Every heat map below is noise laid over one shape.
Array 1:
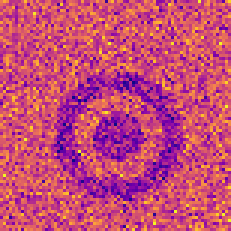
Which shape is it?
bullseye
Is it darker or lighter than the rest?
darker
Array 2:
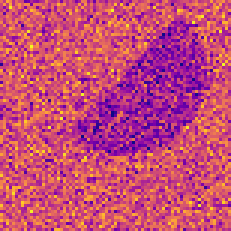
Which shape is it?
half disc
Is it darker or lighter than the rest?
darker
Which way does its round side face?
down and right
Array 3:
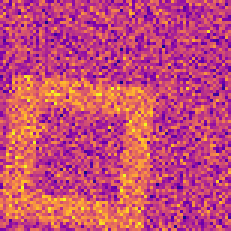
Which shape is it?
square frame
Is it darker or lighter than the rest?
lighter
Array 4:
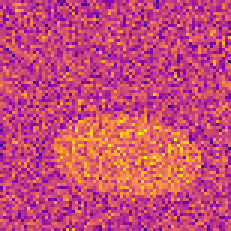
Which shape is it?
ellipse
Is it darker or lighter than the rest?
lighter
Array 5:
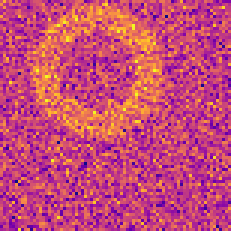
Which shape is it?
ring
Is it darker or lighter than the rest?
lighter
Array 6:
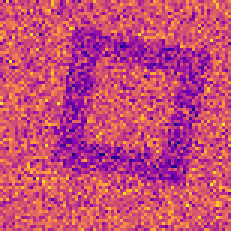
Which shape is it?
square frame
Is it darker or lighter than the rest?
darker
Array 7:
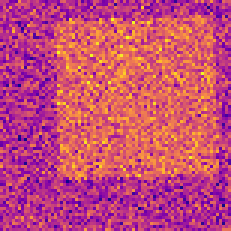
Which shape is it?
square
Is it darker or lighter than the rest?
lighter
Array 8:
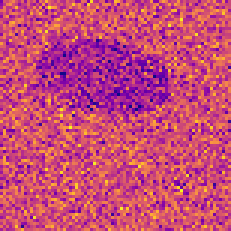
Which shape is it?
ellipse
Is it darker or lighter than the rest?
darker
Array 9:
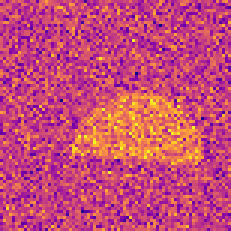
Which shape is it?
half disc
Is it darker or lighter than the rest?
lighter
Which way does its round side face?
up
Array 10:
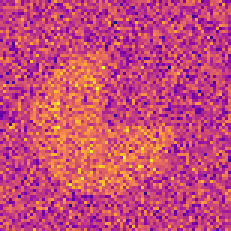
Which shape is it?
disc with a wedge cut out
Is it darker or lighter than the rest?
lighter
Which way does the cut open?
up and right
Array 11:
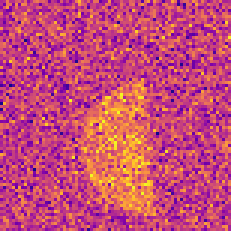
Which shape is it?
half disc
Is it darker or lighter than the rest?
lighter
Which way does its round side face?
left
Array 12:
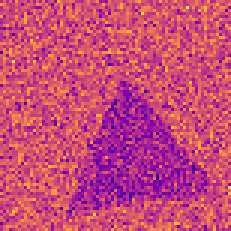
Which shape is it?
triangle
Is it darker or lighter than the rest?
darker
